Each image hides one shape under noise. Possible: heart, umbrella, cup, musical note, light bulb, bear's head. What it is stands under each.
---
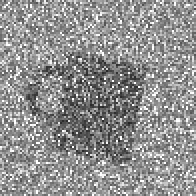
cup
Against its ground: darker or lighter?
darker
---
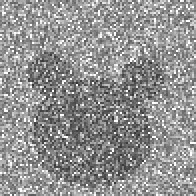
bear's head
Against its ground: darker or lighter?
darker
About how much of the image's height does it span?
two thirds
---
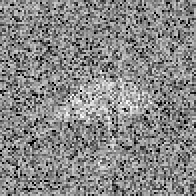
umbrella
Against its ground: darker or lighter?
lighter
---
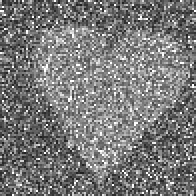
heart
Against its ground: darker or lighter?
lighter
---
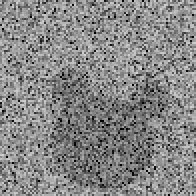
bear's head
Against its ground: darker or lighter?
darker
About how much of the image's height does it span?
two thirds
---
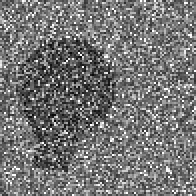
light bulb
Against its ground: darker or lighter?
darker
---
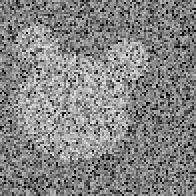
bear's head
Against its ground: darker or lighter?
lighter
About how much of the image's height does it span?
two thirds
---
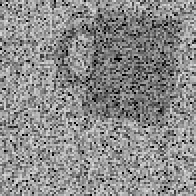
cup
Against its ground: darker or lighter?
darker
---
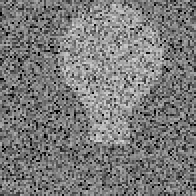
light bulb
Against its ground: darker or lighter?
lighter
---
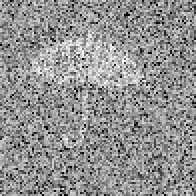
umbrella
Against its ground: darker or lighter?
lighter
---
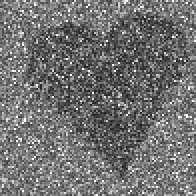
heart
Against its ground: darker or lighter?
darker
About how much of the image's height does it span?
nearly all
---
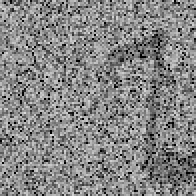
musical note
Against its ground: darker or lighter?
darker
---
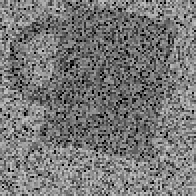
cup
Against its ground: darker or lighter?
darker
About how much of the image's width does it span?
nearly all
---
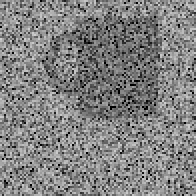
cup
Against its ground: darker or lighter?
darker
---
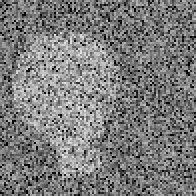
light bulb
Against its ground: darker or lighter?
lighter
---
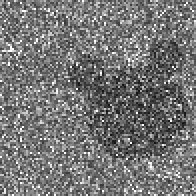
bear's head
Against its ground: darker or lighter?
darker
